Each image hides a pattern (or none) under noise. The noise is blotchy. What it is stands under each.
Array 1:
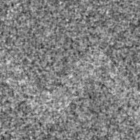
a wavy band
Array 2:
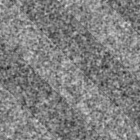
diagonal stripes
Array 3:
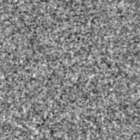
only noise
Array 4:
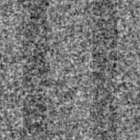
vertical stripes
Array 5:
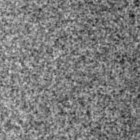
a smooth slope
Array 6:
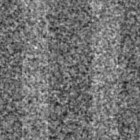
vertical stripes
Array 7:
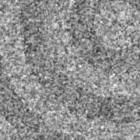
rings round one point
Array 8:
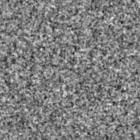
only noise
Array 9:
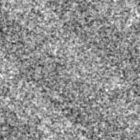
diagonal stripes
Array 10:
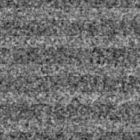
horizontal stripes
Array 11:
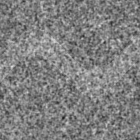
a wavy band
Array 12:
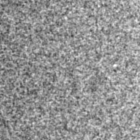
a smooth slope
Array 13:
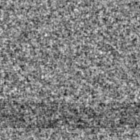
one horizontal stripe
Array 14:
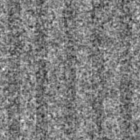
vertical stripes
